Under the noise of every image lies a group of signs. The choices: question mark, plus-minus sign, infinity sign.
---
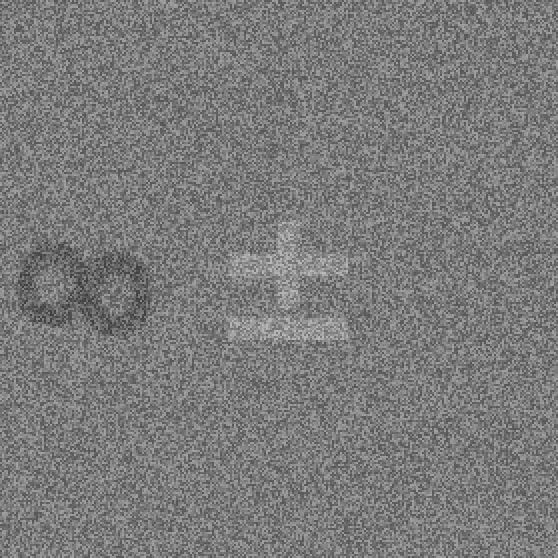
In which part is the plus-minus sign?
centre
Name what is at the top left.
nothing
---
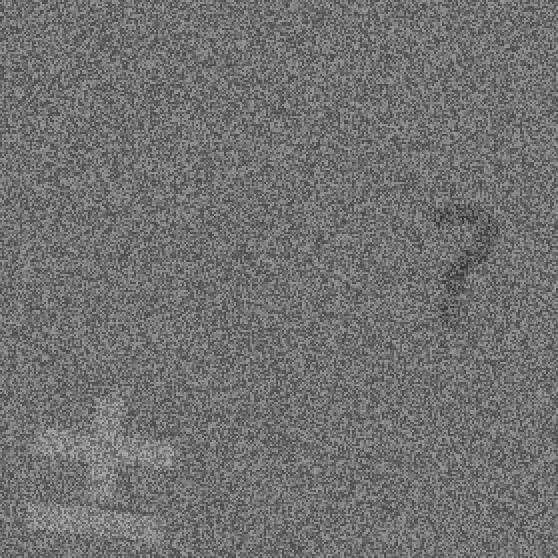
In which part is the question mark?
middle right
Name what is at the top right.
nothing
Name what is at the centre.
nothing
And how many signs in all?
2
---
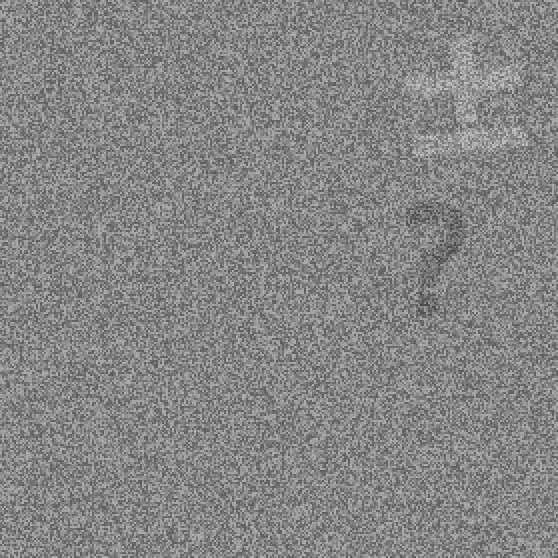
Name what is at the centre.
nothing
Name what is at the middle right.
question mark
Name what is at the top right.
plus-minus sign
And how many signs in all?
2
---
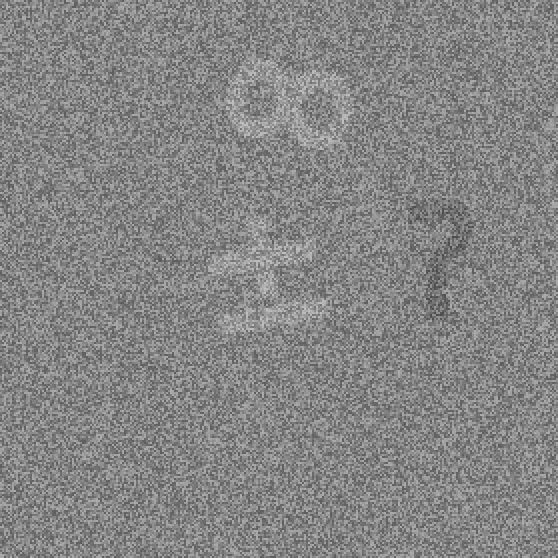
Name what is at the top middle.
infinity sign
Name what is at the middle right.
question mark
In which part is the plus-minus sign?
centre
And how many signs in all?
3
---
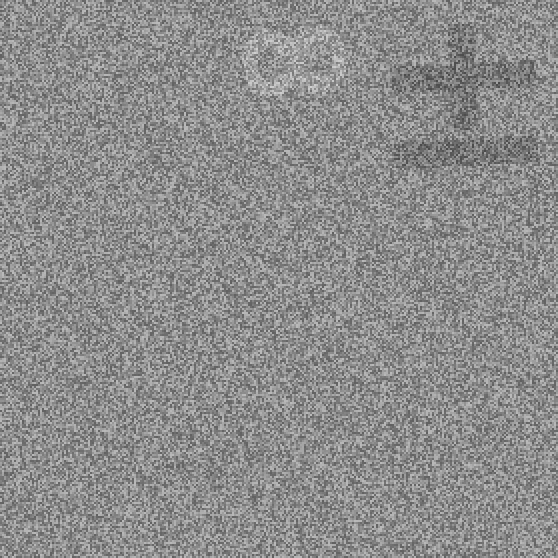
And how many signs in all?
2
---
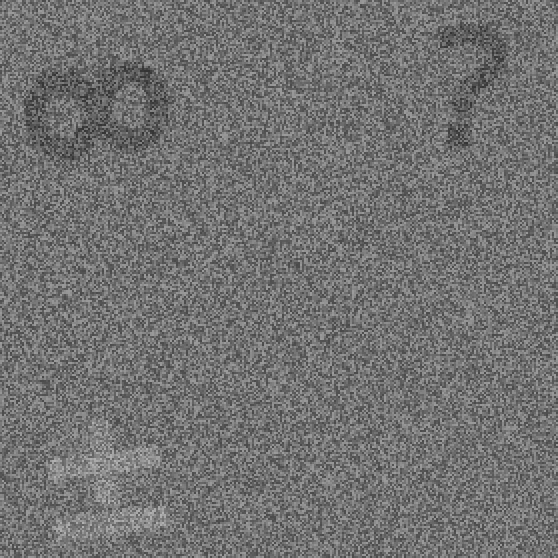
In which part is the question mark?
top right
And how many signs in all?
3
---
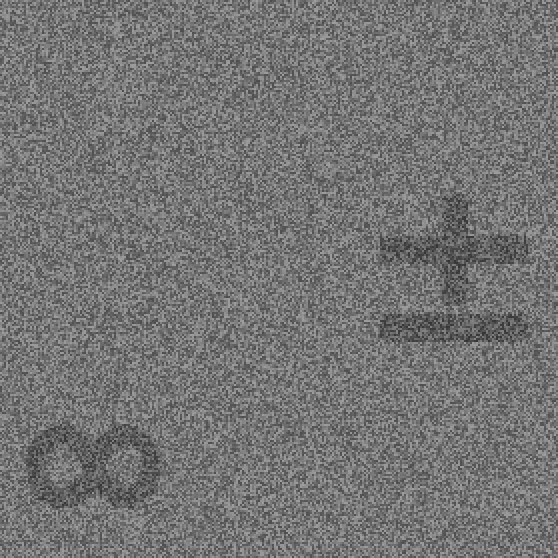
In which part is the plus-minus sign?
middle right
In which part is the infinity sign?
bottom left
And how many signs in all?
2
